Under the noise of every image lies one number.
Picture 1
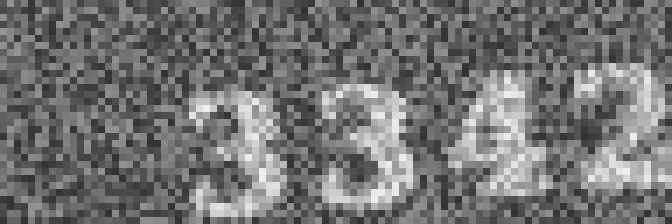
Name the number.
3342
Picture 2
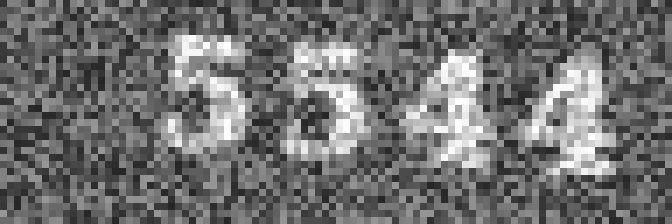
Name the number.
5544
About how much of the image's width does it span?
two thirds
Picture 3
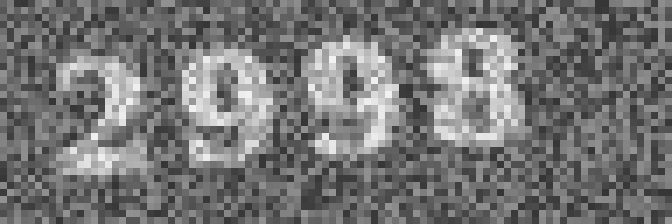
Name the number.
2998
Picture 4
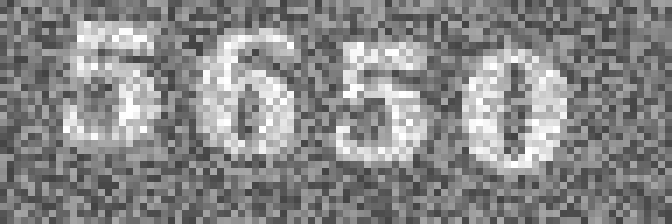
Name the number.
5650
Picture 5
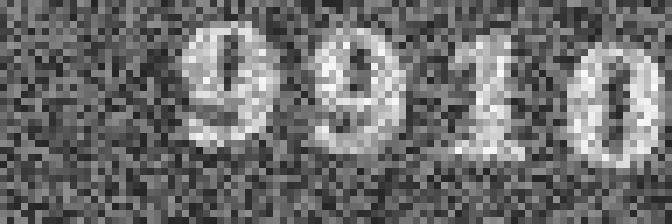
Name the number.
9910
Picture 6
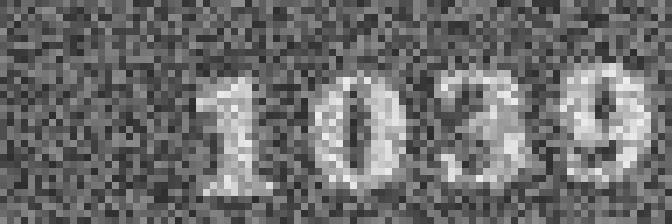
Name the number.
1039
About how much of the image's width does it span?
two thirds
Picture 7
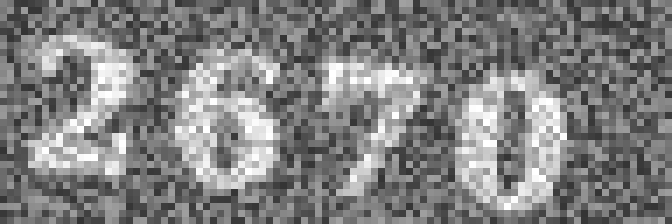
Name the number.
2670
